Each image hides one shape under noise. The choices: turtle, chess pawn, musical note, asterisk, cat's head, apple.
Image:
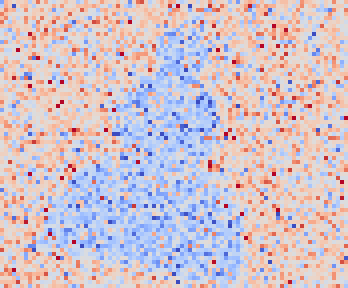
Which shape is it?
chess pawn
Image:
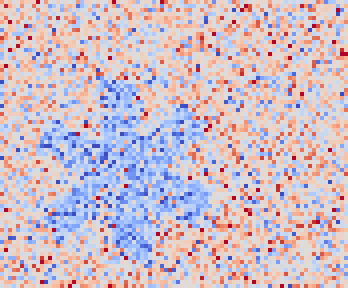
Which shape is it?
asterisk
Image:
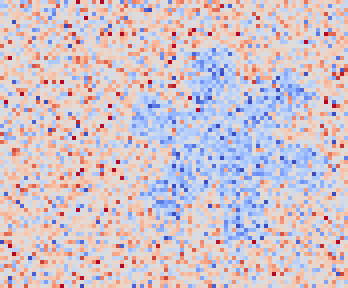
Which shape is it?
asterisk
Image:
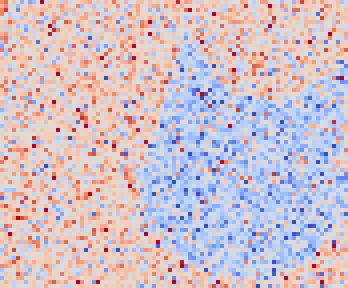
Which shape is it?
cat's head
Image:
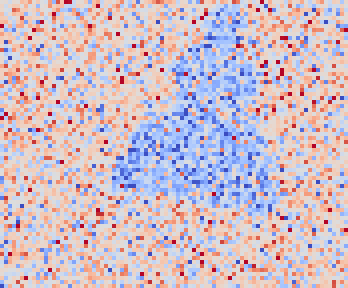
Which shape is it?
chess pawn
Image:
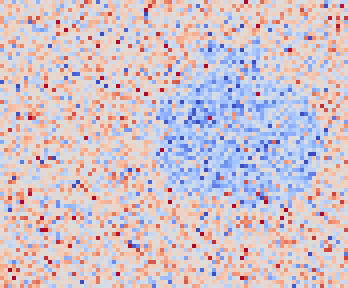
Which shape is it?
apple
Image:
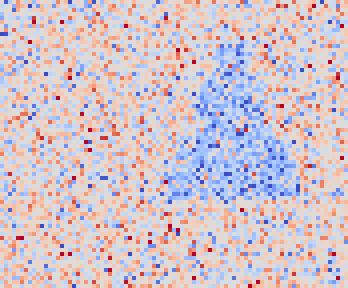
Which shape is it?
chess pawn
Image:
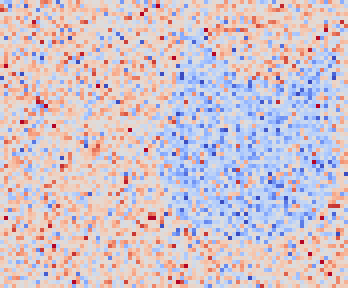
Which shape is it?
cat's head
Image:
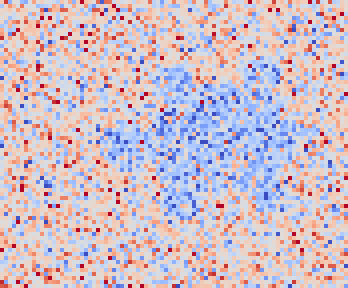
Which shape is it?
turtle
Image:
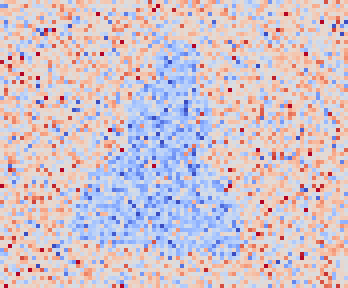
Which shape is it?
chess pawn
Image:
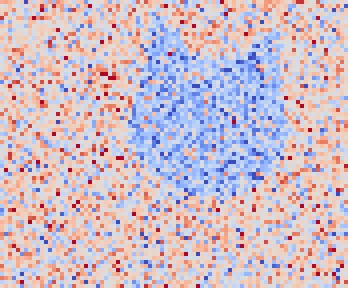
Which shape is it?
cat's head
